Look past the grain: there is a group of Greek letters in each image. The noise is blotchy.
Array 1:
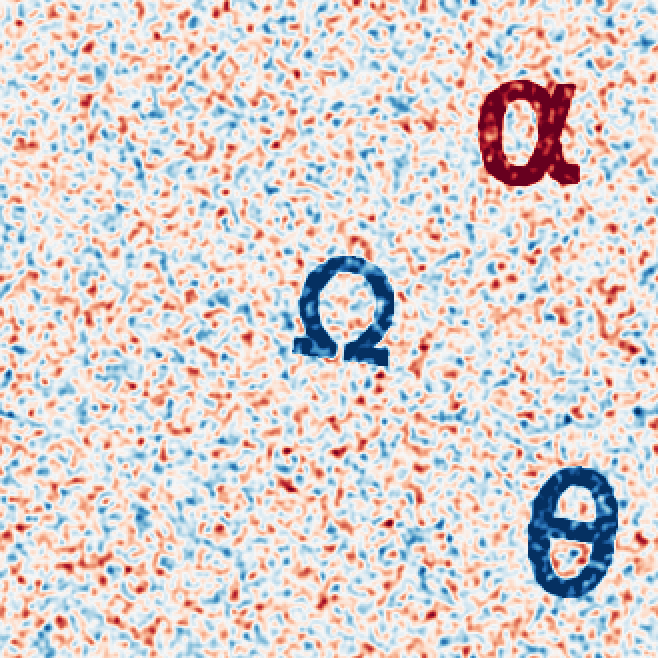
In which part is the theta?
bottom right
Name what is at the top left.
nothing
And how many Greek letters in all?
3
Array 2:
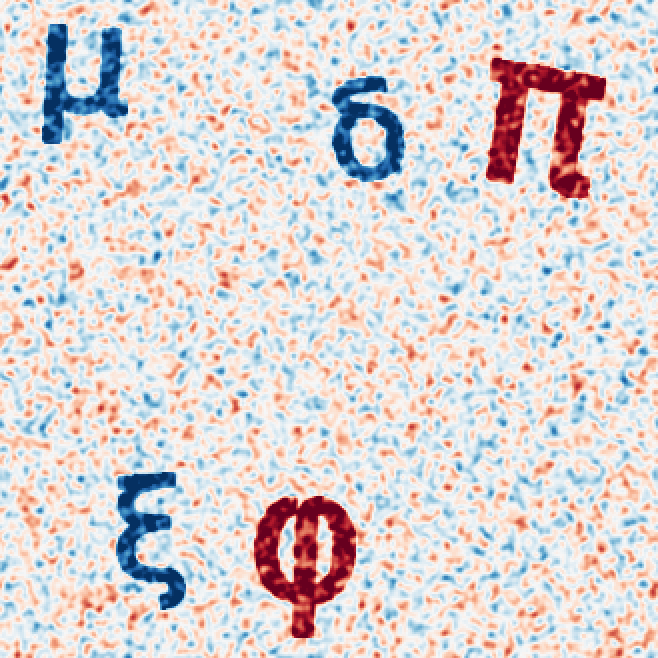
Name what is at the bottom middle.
phi
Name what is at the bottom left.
xi
